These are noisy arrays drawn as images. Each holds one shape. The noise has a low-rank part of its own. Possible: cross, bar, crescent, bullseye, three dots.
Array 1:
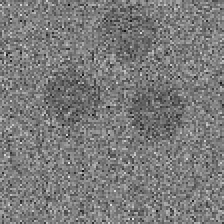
dark three dots
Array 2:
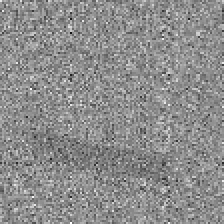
dark bar
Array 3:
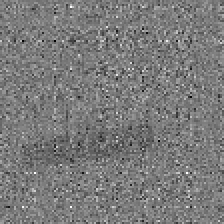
dark bar
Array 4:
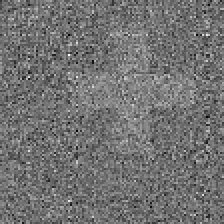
light cross
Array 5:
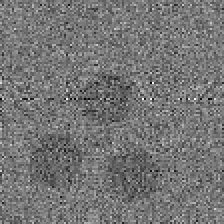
dark three dots
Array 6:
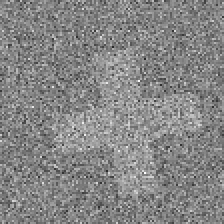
light cross
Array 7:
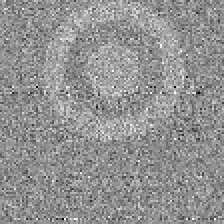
light bullseye
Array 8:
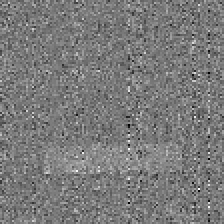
light bar
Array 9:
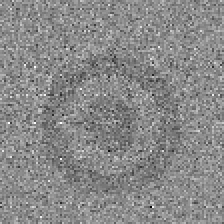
dark bullseye
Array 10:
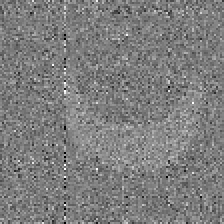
light crescent
